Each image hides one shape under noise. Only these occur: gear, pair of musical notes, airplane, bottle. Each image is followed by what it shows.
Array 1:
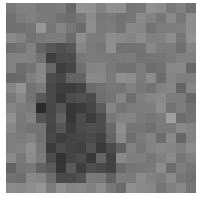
bottle
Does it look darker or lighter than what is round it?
darker
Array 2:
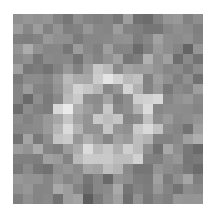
gear
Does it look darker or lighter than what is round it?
lighter
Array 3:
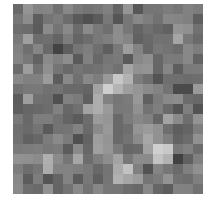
pair of musical notes
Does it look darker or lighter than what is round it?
lighter
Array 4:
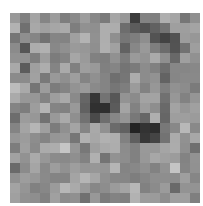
pair of musical notes
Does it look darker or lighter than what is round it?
darker
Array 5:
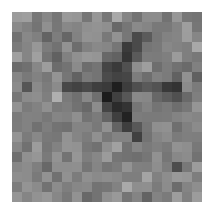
airplane
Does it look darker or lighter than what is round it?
darker
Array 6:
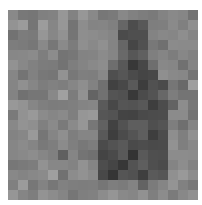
bottle
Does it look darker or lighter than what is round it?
darker
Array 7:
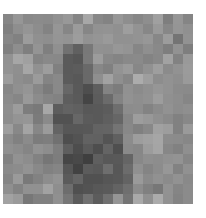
bottle
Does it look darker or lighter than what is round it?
darker
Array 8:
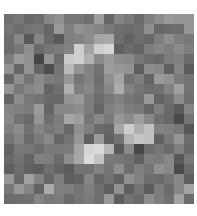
pair of musical notes
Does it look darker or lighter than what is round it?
lighter
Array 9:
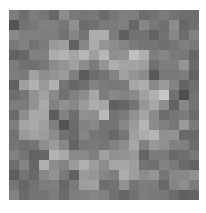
gear
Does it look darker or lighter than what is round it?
lighter
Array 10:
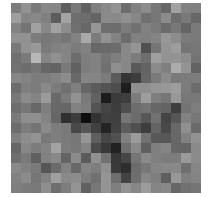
airplane
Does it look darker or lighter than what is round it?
darker
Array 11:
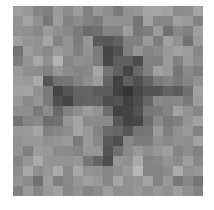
airplane
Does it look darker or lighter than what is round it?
darker
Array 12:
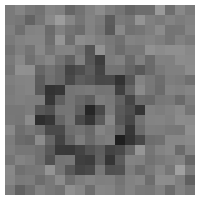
gear
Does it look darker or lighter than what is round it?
darker
